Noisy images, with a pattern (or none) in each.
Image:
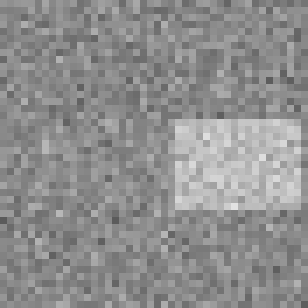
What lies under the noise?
one block
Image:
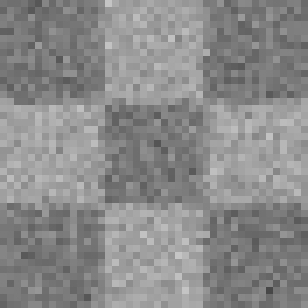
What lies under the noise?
a checkerboard
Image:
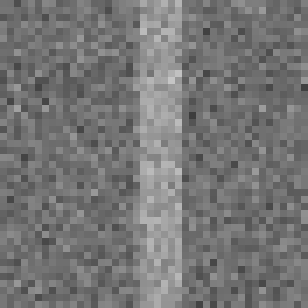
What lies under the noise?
one band of columns
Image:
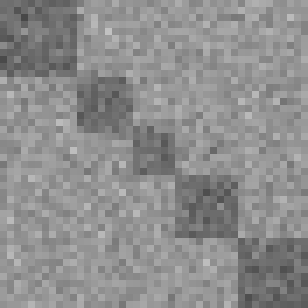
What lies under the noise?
blocks along the diagonal
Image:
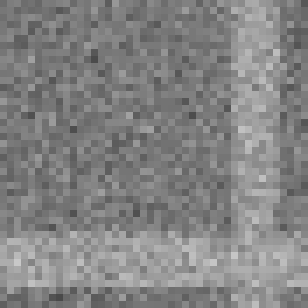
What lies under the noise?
bands of rows crossing bands of columns
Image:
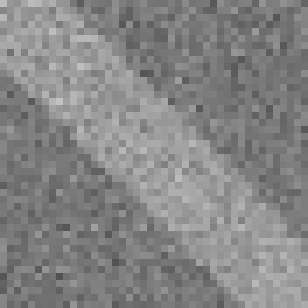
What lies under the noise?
a diagonal band
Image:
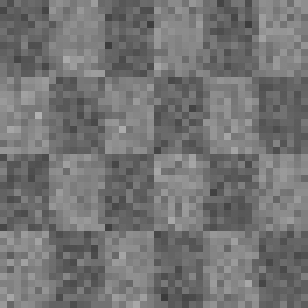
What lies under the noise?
a checkerboard
